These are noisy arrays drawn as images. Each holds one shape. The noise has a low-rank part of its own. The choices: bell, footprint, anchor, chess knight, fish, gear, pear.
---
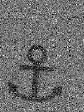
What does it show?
dark anchor
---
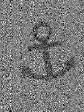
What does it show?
dark anchor
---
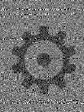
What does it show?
dark gear
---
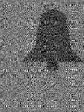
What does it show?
dark bell
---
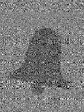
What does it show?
dark bell
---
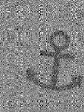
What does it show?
dark anchor
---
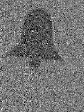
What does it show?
dark bell
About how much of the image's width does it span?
two thirds
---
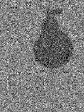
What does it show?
dark pear
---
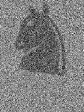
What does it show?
dark chess knight
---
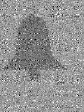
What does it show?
dark bell
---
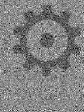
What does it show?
dark gear
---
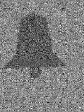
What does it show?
dark bell
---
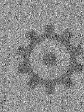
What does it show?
dark gear
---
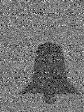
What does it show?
dark bell
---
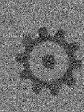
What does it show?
dark gear
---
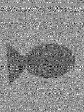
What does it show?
dark fish
